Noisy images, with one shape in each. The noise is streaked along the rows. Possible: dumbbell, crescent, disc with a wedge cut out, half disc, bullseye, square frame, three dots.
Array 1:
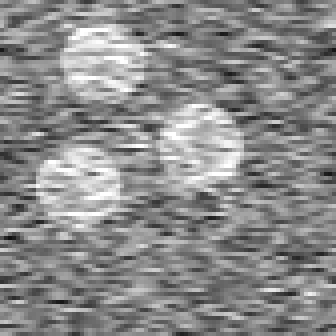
three dots
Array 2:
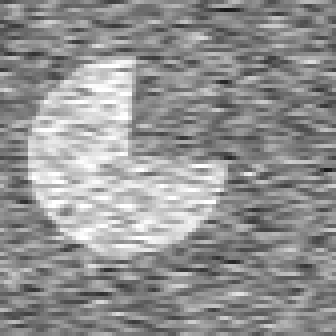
disc with a wedge cut out
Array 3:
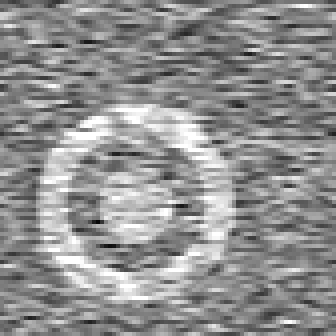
bullseye
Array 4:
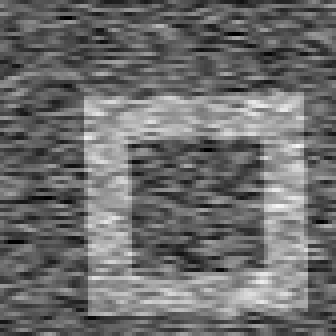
square frame
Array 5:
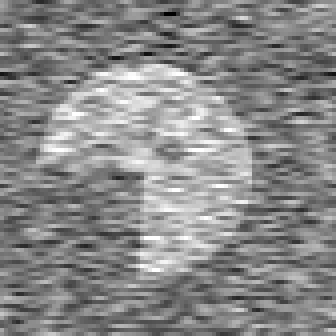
disc with a wedge cut out
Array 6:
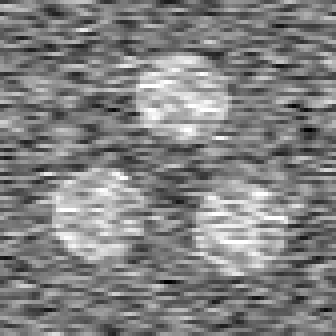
three dots
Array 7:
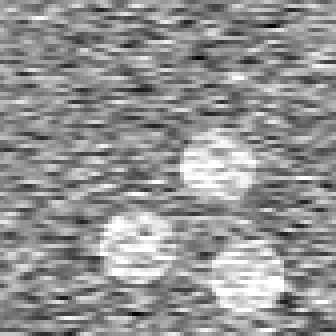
three dots
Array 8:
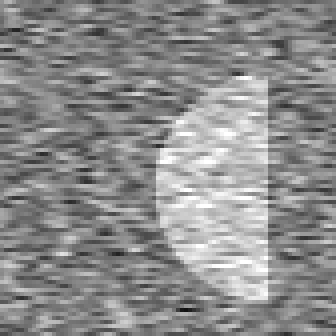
half disc
